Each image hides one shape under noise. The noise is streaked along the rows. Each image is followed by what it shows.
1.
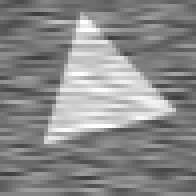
triangle
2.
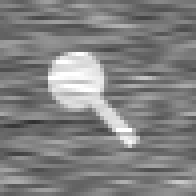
lollipop
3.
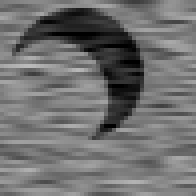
crescent
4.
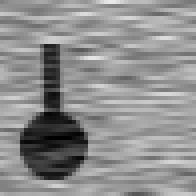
lollipop
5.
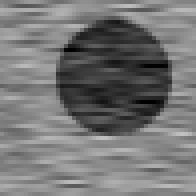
disc
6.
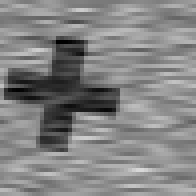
cross
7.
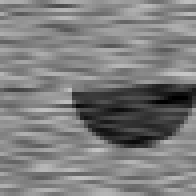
half disc
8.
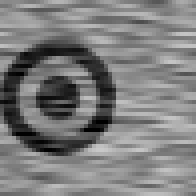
bullseye
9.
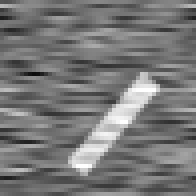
bar
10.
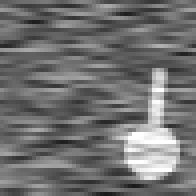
lollipop
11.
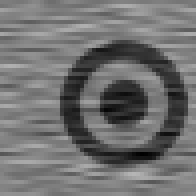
bullseye
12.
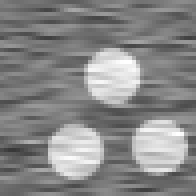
three dots
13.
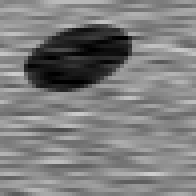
ellipse
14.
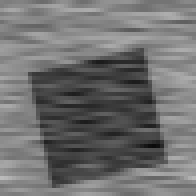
square
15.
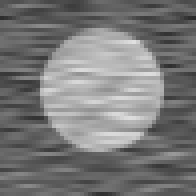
disc
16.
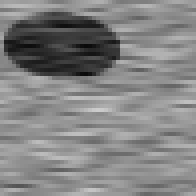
ellipse
